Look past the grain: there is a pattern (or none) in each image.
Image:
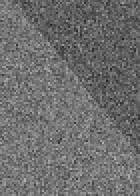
a sharp edge
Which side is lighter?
bottom left
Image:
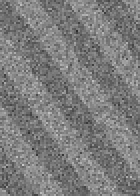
diagonal stripes
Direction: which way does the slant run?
top left to bottom right
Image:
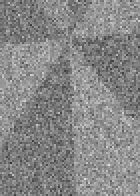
spokes from one point
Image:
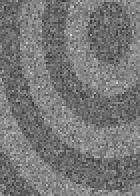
rings round one point
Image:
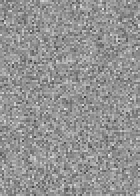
only noise
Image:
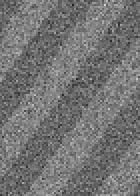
diagonal stripes
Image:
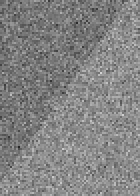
a sharp edge
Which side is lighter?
bottom right
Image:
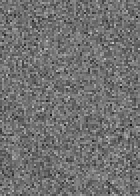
only noise
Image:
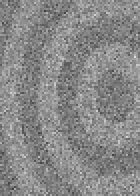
rings round one point
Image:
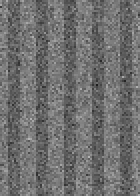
vertical stripes
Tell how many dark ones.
5
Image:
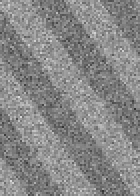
diagonal stripes
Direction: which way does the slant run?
top left to bottom right
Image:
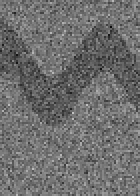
a wavy band
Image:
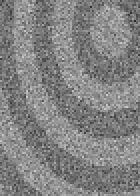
rings round one point
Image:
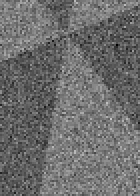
spokes from one point
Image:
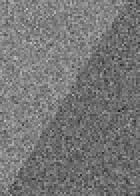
a sharp edge
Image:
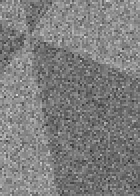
spokes from one point
